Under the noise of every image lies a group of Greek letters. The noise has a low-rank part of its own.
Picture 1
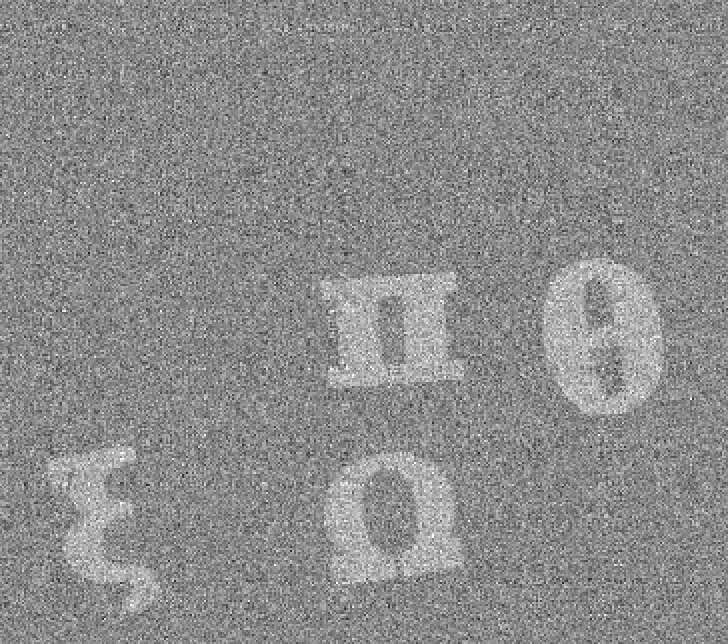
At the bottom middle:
omega
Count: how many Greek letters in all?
4
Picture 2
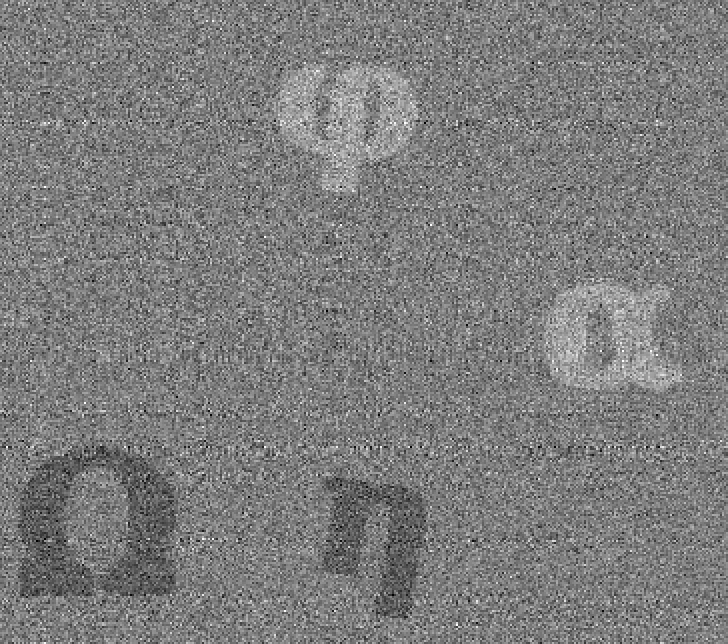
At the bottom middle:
eta
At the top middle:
phi
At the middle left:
nothing
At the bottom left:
omega
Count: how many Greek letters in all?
4
